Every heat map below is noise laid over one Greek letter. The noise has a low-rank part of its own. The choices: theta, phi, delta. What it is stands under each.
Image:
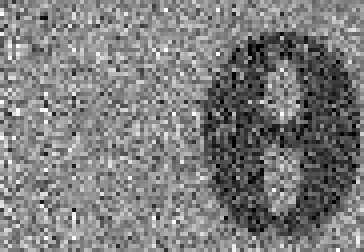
theta
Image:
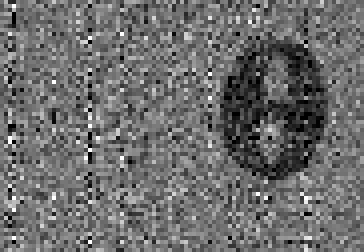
theta
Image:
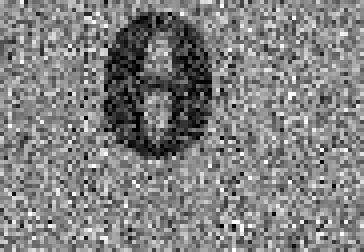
theta
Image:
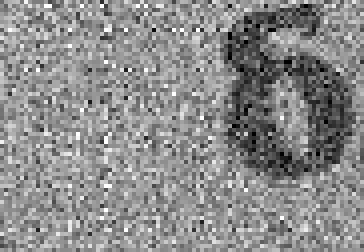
delta
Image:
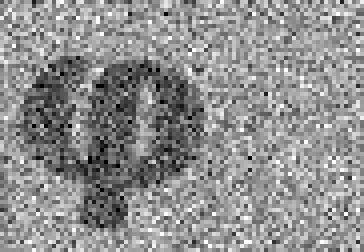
phi
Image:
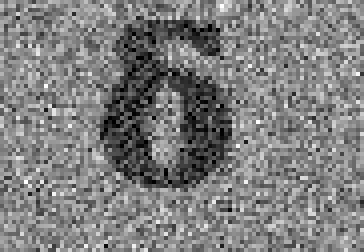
delta
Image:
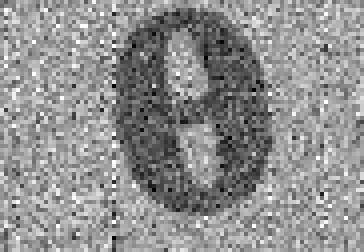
theta
